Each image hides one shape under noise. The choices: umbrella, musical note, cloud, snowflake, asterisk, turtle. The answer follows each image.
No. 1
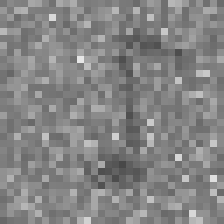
musical note
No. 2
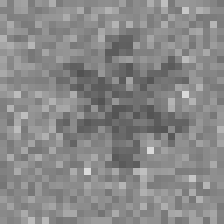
asterisk
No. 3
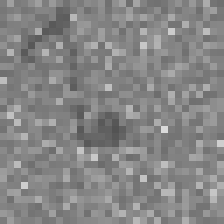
musical note
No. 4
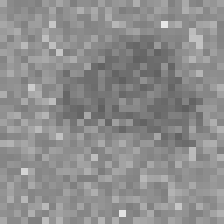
cloud
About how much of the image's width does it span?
two thirds
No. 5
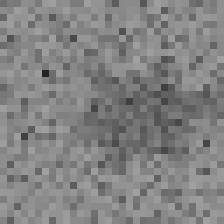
turtle
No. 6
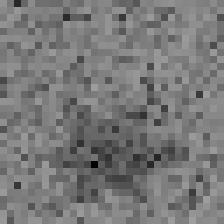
turtle
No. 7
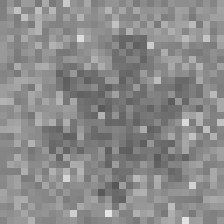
asterisk
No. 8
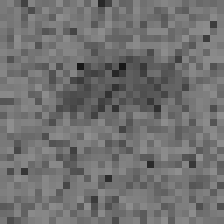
umbrella
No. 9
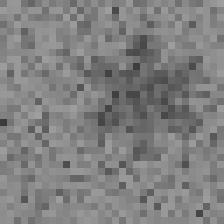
asterisk
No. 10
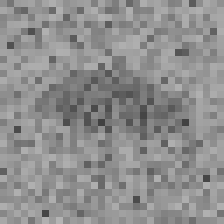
umbrella
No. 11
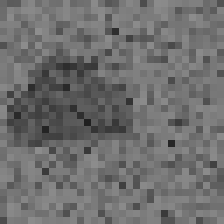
cloud
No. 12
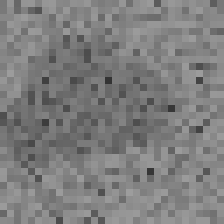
cloud
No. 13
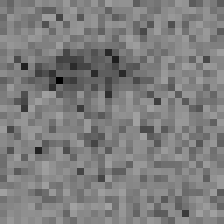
umbrella
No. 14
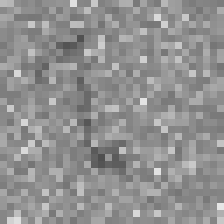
musical note
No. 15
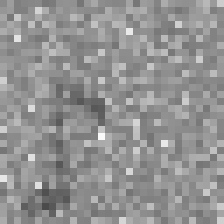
musical note
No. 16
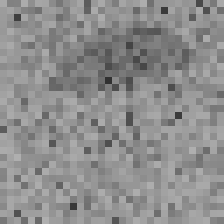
umbrella
